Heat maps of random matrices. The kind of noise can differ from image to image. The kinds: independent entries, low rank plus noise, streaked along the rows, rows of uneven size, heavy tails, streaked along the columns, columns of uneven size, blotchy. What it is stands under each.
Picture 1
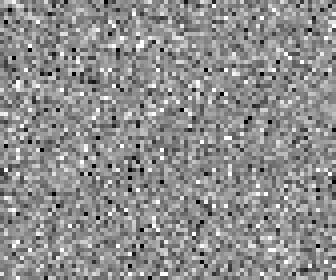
heavy tails
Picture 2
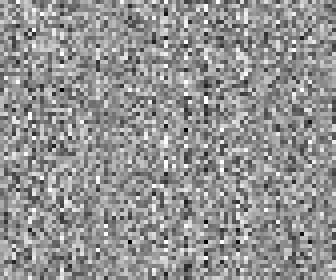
columns of uneven size
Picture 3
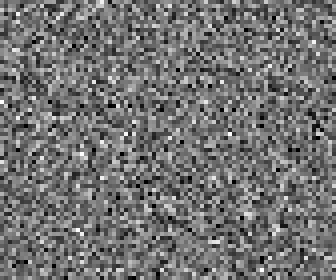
independent entries
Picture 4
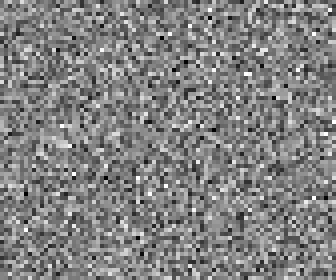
independent entries
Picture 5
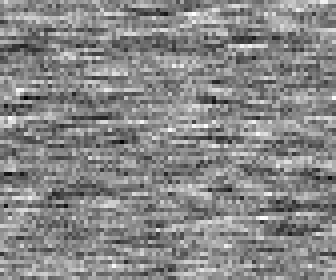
streaked along the rows
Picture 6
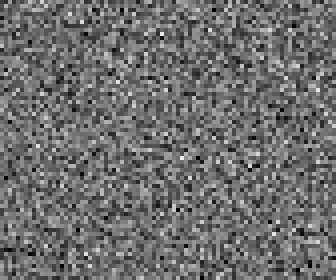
independent entries
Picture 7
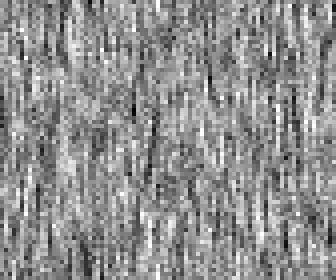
streaked along the columns
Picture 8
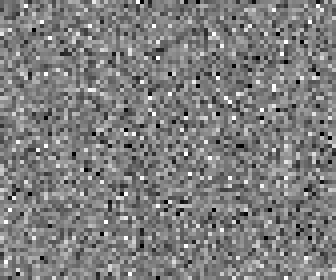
heavy tails
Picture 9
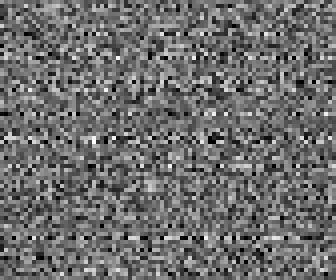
rows of uneven size
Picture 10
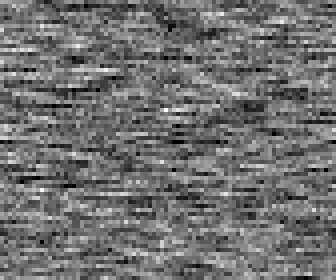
streaked along the rows
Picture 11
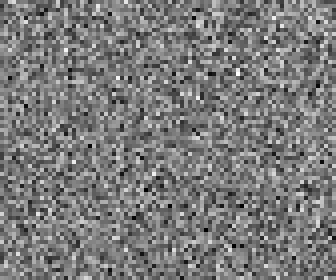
independent entries
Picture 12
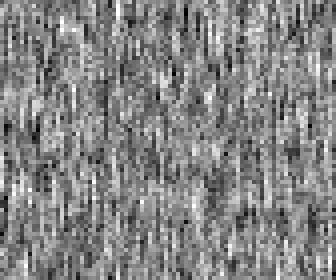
streaked along the columns
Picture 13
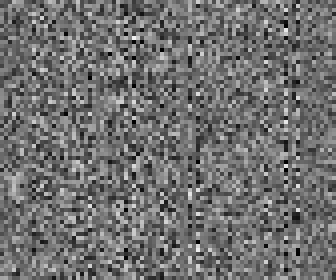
columns of uneven size
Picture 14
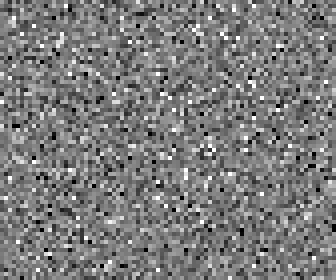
heavy tails
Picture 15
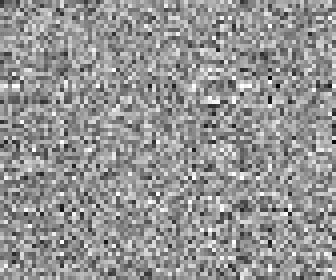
low rank plus noise
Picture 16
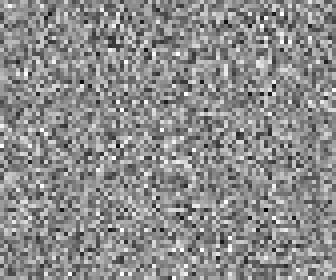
low rank plus noise
